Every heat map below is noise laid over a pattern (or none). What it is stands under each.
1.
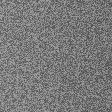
a smooth slope
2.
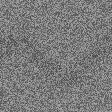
a wavy band
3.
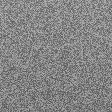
a smooth slope
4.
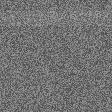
one horizontal stripe
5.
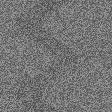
a wavy band
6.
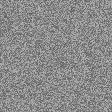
only noise
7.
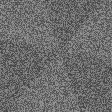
spokes from one point
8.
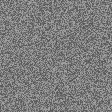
only noise
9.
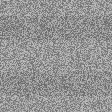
horizontal stripes
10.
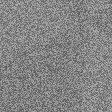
spokes from one point
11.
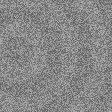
rings round one point
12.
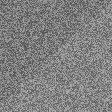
a sharp edge
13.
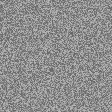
only noise
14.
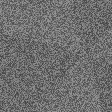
spokes from one point
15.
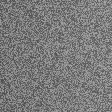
a smooth slope
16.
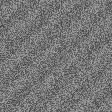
diagonal stripes
